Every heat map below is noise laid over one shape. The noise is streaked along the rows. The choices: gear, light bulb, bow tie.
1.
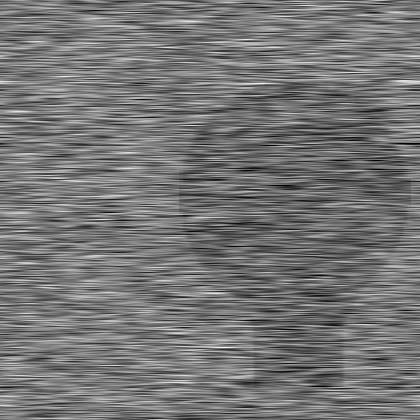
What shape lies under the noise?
light bulb
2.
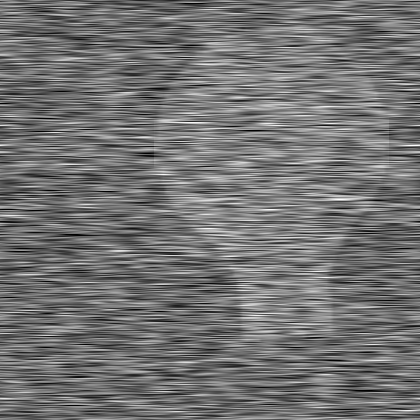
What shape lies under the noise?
light bulb
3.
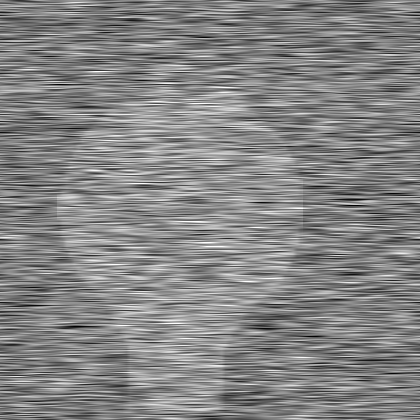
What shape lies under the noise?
light bulb
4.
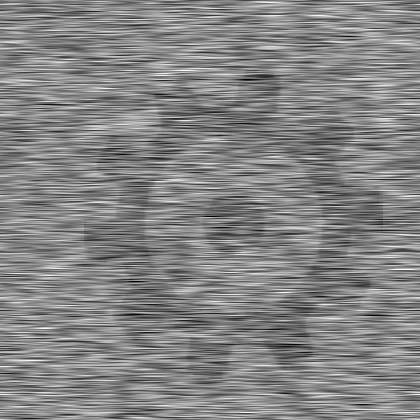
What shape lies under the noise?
gear
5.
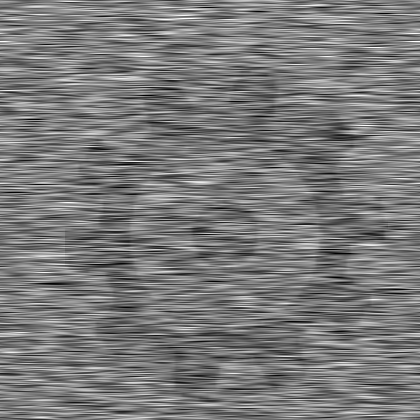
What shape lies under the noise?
gear
